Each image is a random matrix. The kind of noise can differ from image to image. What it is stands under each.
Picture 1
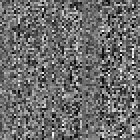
columns of uneven size
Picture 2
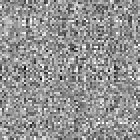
low rank plus noise
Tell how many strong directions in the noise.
three or four
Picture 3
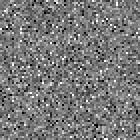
heavy tails
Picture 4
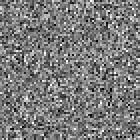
independent entries
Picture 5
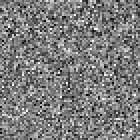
independent entries
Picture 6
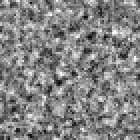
blotchy
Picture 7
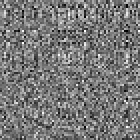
low rank plus noise
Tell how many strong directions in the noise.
one
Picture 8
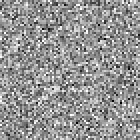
independent entries
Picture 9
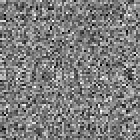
low rank plus noise
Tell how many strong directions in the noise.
two
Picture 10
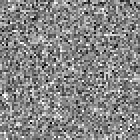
independent entries
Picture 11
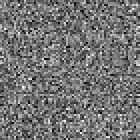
low rank plus noise
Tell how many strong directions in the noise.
five to eight
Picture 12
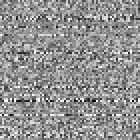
rows of uneven size
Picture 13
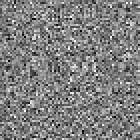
low rank plus noise
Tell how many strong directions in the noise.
three or four
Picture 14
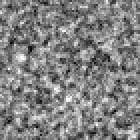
blotchy
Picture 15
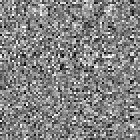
low rank plus noise
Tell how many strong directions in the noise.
two
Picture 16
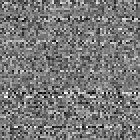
rows of uneven size
